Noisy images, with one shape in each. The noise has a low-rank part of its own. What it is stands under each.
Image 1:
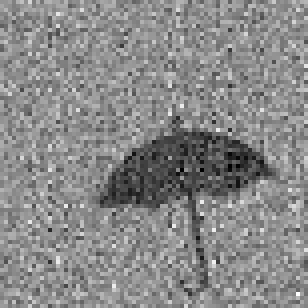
umbrella
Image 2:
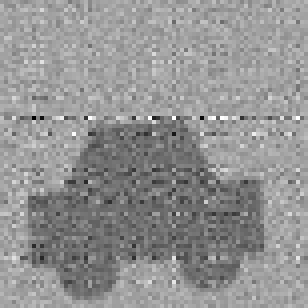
car
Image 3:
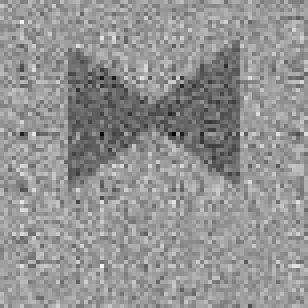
bow tie
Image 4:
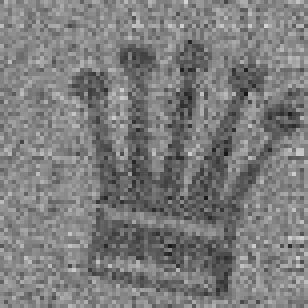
chess queen
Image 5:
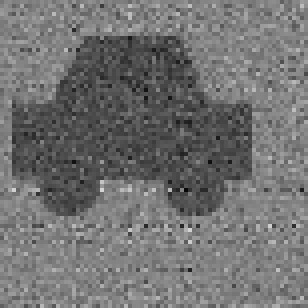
car
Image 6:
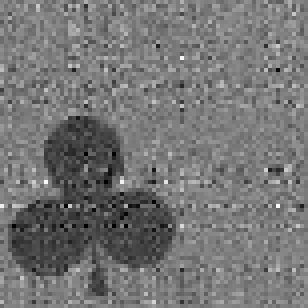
club
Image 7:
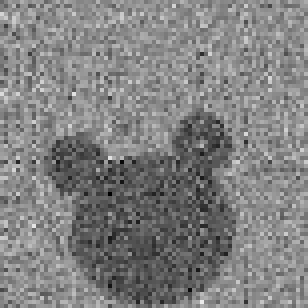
bear's head
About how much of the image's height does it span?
two thirds
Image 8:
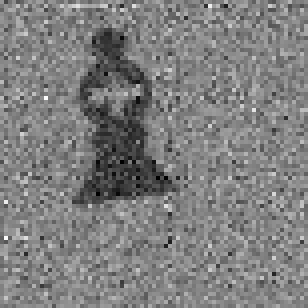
chess bishop
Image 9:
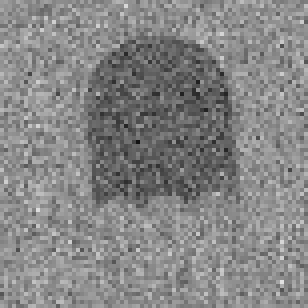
ghost
